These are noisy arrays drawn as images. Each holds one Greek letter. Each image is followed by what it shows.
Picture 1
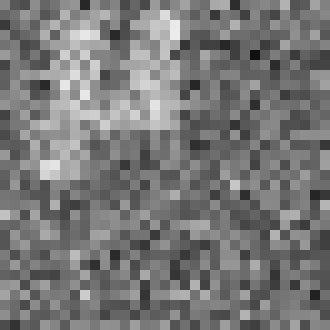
mu
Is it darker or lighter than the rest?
lighter
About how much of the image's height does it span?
half
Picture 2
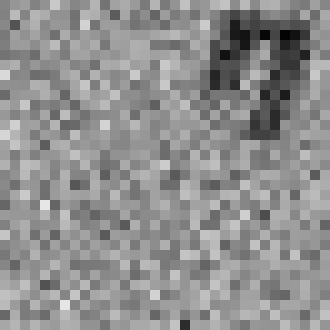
eta
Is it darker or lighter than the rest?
darker
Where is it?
top right
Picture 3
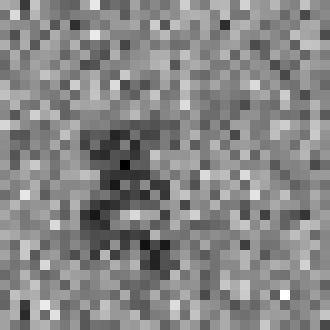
xi
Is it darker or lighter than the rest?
darker
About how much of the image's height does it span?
half
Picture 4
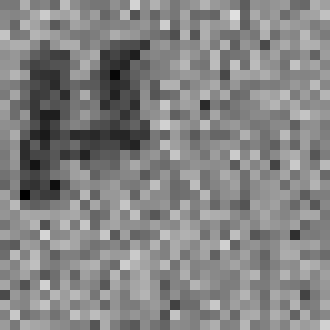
mu
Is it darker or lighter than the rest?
darker
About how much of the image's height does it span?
half
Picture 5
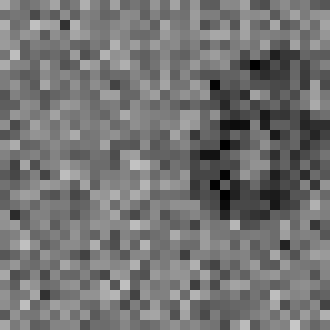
delta
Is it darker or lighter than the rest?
darker
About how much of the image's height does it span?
half
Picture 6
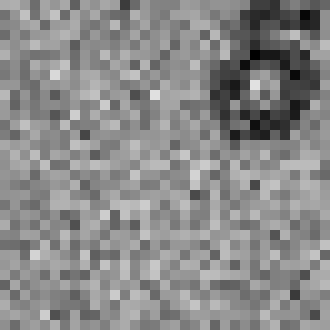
delta
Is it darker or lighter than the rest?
darker
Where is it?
top right
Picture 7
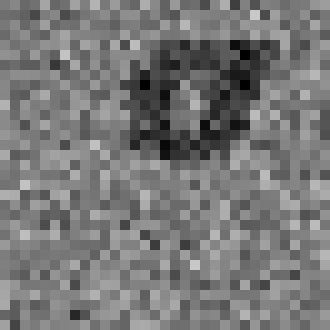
sigma
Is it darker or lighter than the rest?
darker
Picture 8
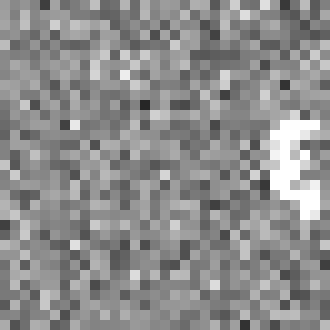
xi
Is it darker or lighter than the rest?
lighter
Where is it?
middle right
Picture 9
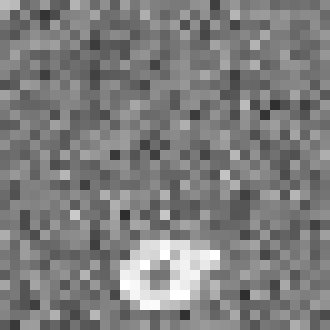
sigma
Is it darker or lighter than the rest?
lighter
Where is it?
bottom middle
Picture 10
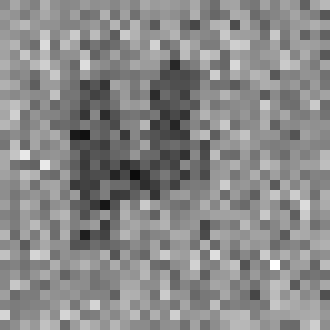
mu
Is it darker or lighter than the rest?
darker
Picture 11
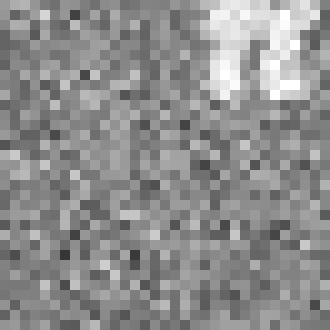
pi
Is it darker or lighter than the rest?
lighter
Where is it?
top right
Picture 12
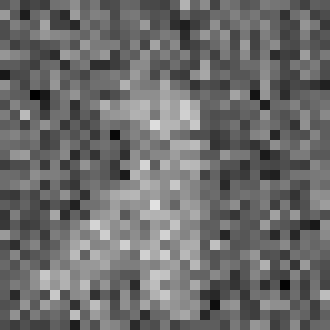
lambda
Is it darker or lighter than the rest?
lighter
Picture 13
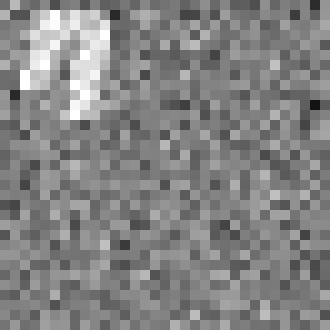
eta
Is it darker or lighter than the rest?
lighter
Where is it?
top left
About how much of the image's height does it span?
a third
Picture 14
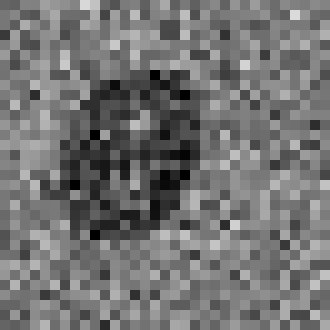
theta
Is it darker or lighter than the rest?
darker
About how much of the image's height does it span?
half
